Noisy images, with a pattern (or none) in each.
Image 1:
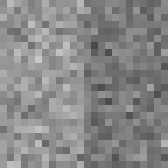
a sharp edge
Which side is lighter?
left
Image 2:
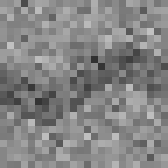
a wavy band
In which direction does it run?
left to right
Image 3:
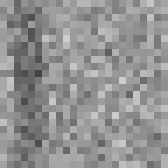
one vertical stripe
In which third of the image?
left
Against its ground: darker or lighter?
darker
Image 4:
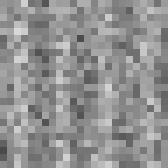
vertical stripes
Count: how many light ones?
4
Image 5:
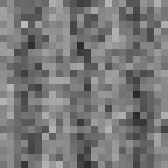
vertical stripes
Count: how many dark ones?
3
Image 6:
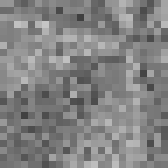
spokes from one point
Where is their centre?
top right
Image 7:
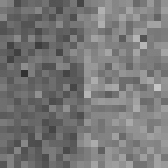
a sharp edge
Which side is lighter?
right
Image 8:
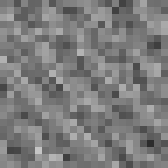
diagonal stripes
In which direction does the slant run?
top left to bottom right
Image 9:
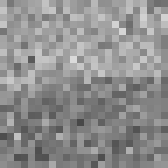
a sharp edge
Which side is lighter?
top
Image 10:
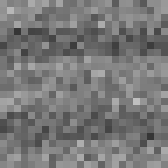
horizontal stripes
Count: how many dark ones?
2
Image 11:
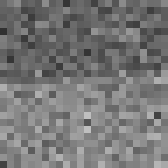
a sharp edge
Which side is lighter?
bottom
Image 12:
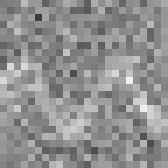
a wavy band
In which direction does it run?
left to right
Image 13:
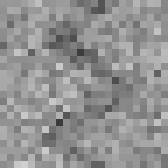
a wavy band
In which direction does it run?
top to bottom
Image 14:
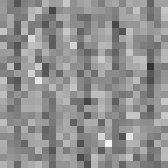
vertical stripes
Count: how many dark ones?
5
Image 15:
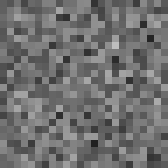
only noise
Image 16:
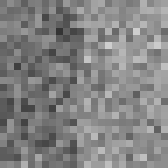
a sharp edge
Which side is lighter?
right
